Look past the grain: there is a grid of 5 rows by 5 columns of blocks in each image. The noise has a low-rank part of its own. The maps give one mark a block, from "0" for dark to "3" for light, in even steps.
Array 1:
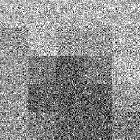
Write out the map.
33333
23223
21013
20002
21001
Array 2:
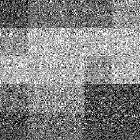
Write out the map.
01112
23333
33323
12200
01100
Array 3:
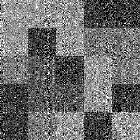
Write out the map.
33300
30322
21032
01130
02303
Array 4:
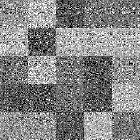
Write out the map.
23011
30333
13102
00103
22031
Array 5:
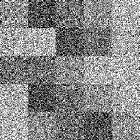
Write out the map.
20123
33013
11233
30123
32102
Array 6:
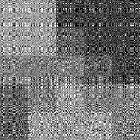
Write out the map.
33000
33100
22210
12322
13332
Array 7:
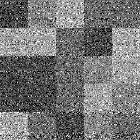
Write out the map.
02311
33103
00123
00132
31021
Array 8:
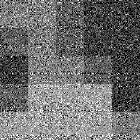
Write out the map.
22100
12100
02210
13330
33332
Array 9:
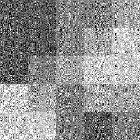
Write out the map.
00112
00123
01233
32122
33101
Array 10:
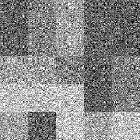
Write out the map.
01200
01200
22101
33301
20323
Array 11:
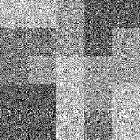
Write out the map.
33200
11202
12322
00323
00313
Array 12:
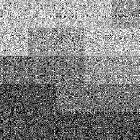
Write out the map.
33332
32233
11122
00111
00000
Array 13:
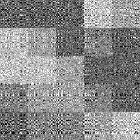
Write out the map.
00032
32010
33200
12210
01123
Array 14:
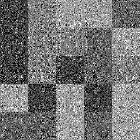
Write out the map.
02331
02213
02012
30303
11313
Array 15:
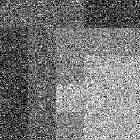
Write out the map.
11100
01222
01233
01333
01233
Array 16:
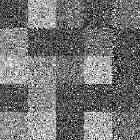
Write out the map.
03101
20010
32130
02000
23031
